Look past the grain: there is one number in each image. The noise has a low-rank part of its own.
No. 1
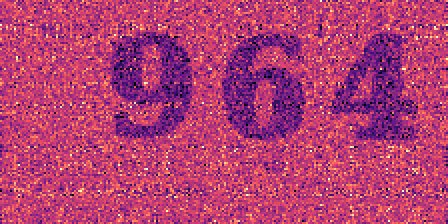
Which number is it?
964
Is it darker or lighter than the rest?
darker
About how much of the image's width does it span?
two thirds
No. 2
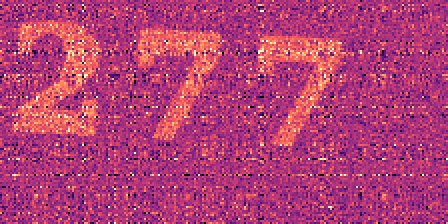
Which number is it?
277
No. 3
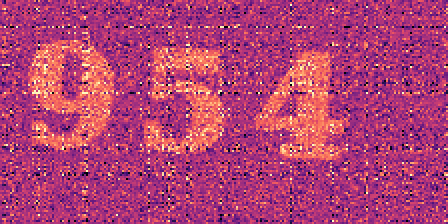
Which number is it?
954
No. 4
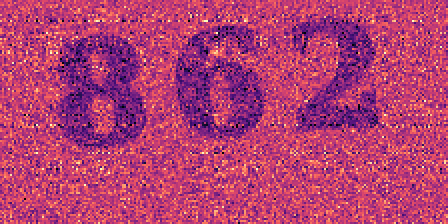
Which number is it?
862
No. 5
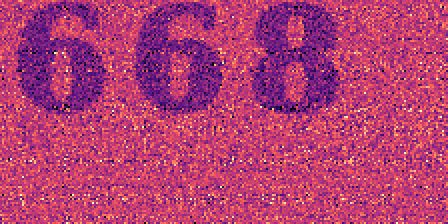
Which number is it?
668
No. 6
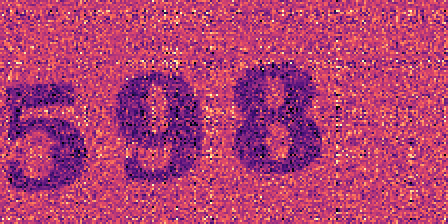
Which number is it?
598
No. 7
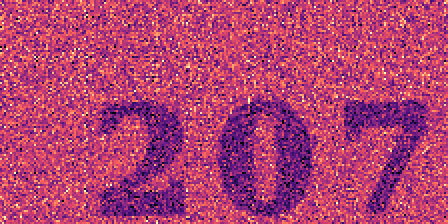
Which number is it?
207
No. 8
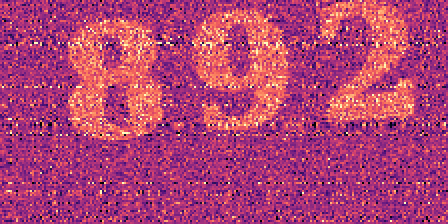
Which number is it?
892
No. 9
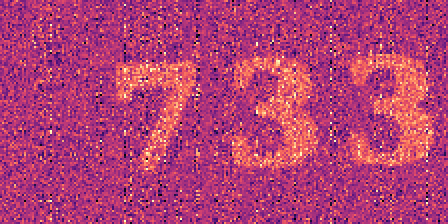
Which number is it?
733
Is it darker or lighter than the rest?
lighter
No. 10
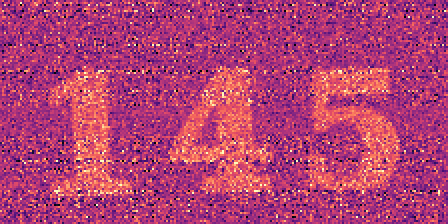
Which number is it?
145
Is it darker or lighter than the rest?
lighter
